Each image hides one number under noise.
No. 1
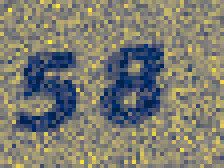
58
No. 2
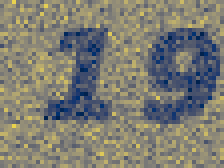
19
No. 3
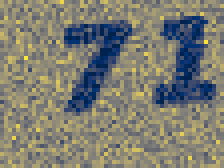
71
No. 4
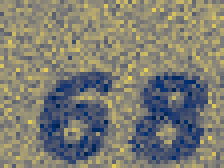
68
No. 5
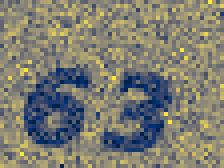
63
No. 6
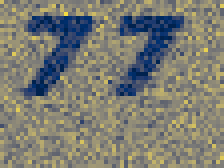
77
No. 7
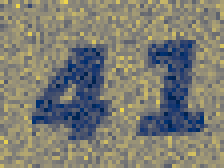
41
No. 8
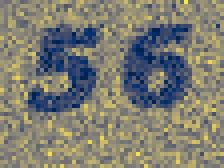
56
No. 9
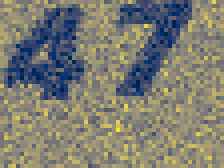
47
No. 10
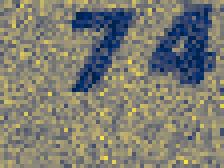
74
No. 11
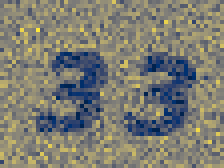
33
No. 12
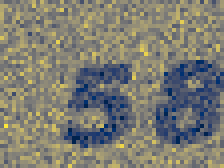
58
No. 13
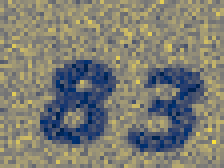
83
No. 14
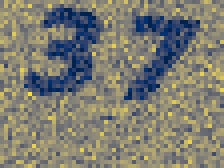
37
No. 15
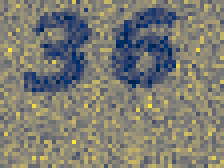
36
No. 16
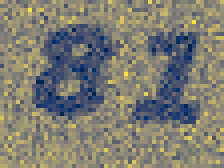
81
